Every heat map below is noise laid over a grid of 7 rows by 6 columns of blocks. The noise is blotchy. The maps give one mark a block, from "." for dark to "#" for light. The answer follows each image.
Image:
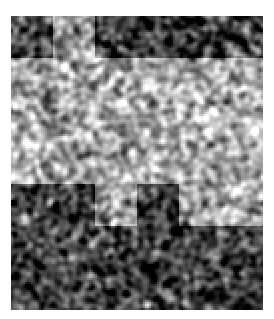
. # . . . .
# # # # # #
# # # # # #
# # # # # #
. . # . # #
. . . . . .
. . . . . .
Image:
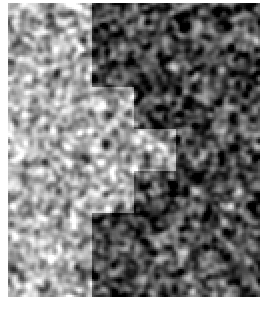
# # . . . .
# # . . . .
# # # . . .
# # # # . .
# # # . . .
# # . . . .
# # . . . .
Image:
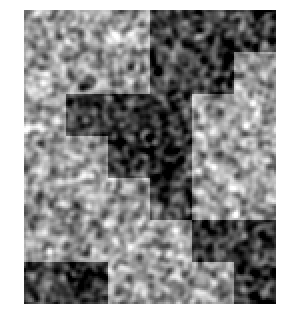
# # # . . .
# # # . . #
# . . . # #
# # . . # #
# # # . # #
# # # # . .
. . # # # .
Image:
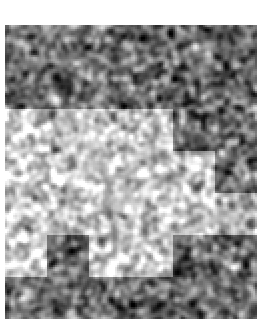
. . . . . .
. . . . . .
# # # # . .
# # # # # .
# # # # # #
# . # # . .
. . . . . .
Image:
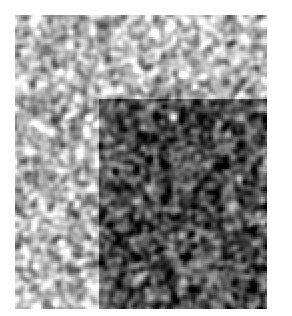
# # # # # #
# # # # # #
# # . . . .
# # . . . .
# # . . . .
# # . . . .
# # . . . .
